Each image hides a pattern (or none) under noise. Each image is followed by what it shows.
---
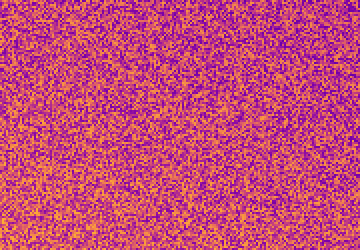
a smooth slope
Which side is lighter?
bottom left
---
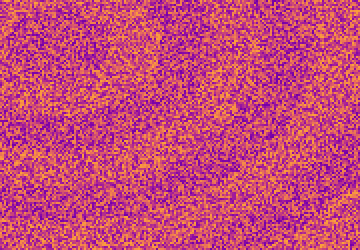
rings round one point
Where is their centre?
top left
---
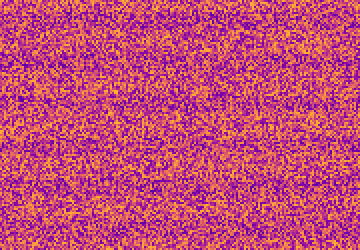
horizontal stripes
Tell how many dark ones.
6
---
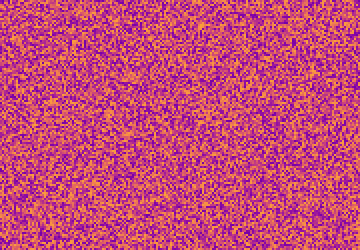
only noise
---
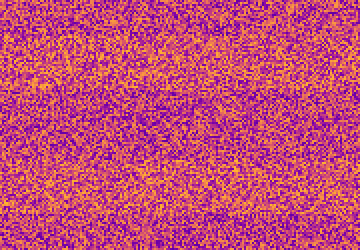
horizontal stripes
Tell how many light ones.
2
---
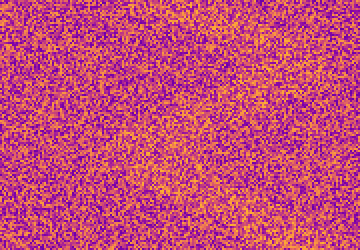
a wavy band
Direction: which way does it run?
top to bottom
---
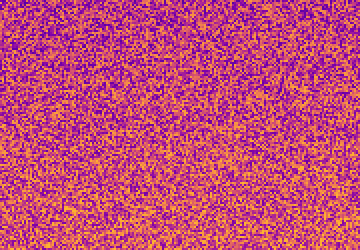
a smooth slope
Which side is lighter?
bottom
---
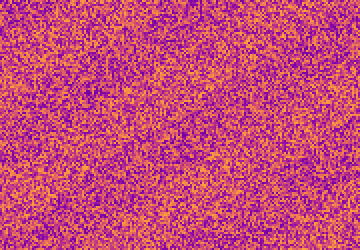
diagonal stripes
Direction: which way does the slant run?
bottom left to top right
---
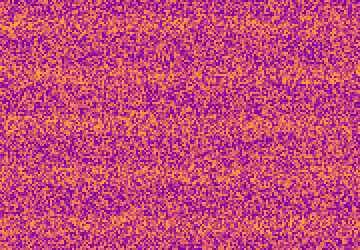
horizontal stripes
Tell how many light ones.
5
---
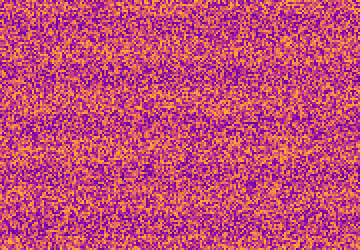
horizontal stripes
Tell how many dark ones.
5
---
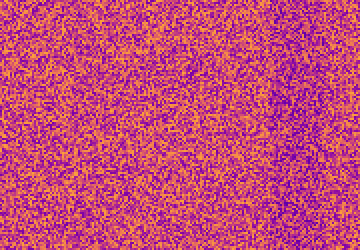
one vertical stripe
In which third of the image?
right
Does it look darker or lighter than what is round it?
darker
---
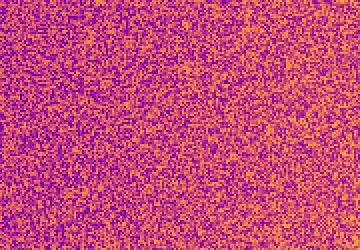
a smooth slope
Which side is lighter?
right
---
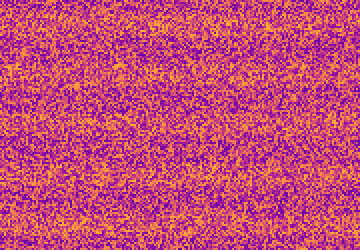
horizontal stripes
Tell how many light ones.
5
